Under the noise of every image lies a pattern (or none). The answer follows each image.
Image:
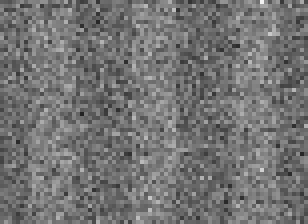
vertical stripes
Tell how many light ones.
3
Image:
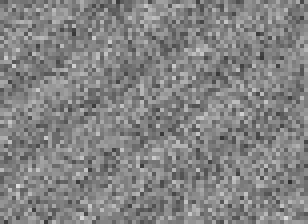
diagonal stripes
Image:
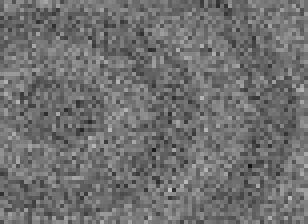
rings round one point
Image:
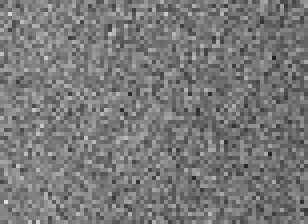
a smooth slope
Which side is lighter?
left
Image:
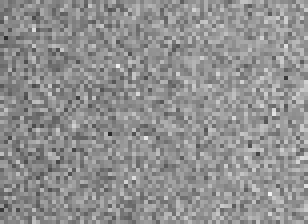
a smooth slope
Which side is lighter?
right
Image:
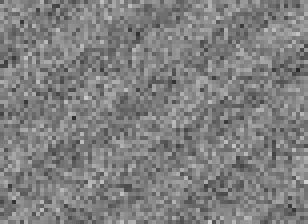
diagonal stripes
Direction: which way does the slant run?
bottom left to top right
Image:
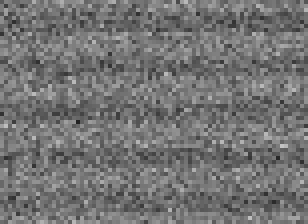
horizontal stripes
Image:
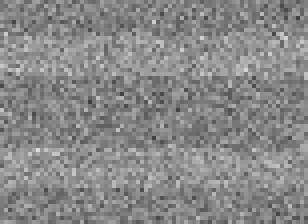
horizontal stripes
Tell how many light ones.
2
